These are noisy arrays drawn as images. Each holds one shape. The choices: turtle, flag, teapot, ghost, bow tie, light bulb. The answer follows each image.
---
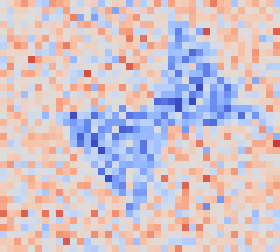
blue bow tie
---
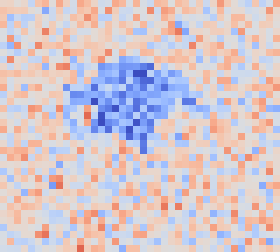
blue teapot
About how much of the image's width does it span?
half
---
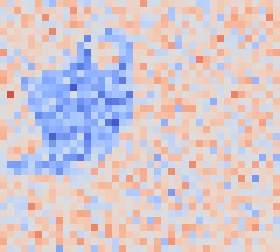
blue teapot
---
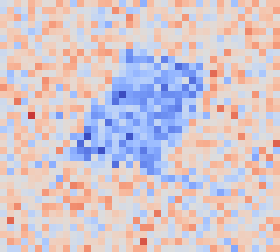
blue flag
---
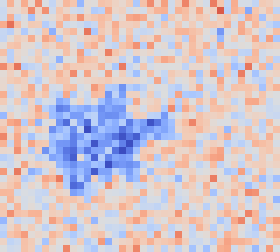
blue turtle
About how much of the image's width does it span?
half
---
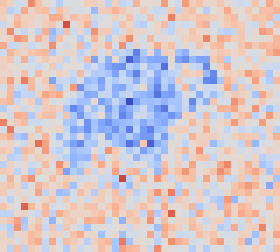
blue teapot
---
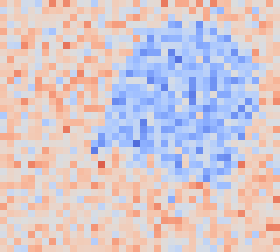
blue ghost
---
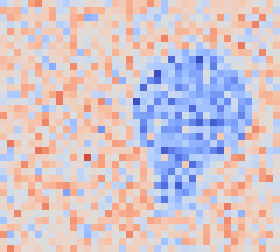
blue light bulb
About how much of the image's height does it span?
two thirds
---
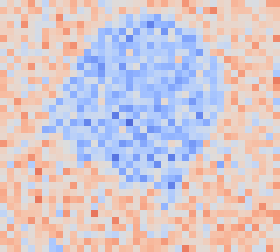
blue ghost
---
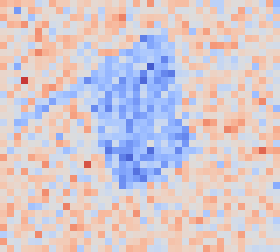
blue flag
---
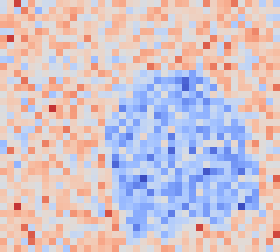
blue ghost
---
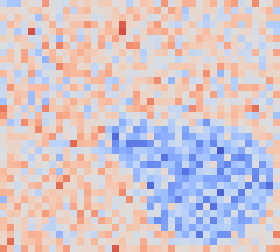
blue light bulb
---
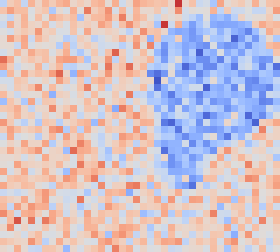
blue light bulb
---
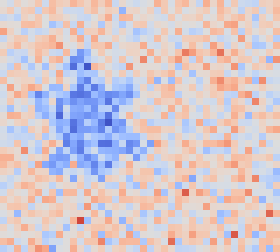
blue turtle
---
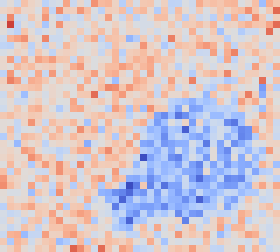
blue light bulb
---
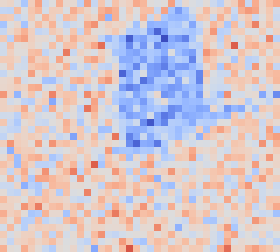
blue flag
